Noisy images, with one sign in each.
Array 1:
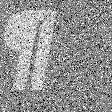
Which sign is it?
pilcrow
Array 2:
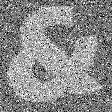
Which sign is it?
ampersand
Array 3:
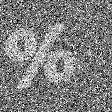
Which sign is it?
percent sign
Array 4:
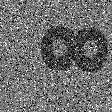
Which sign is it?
infinity sign
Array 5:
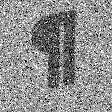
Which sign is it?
pilcrow
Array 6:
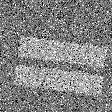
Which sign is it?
equals sign
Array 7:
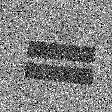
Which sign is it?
equals sign
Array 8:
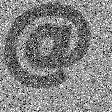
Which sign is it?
at sign
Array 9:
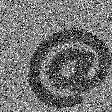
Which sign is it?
at sign
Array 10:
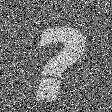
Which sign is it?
question mark
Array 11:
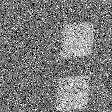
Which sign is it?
colon
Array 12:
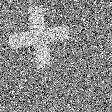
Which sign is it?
plus sign
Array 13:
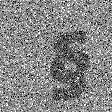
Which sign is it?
section sign
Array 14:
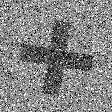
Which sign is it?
plus sign
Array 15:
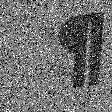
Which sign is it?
pilcrow
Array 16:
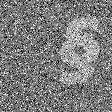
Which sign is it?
section sign
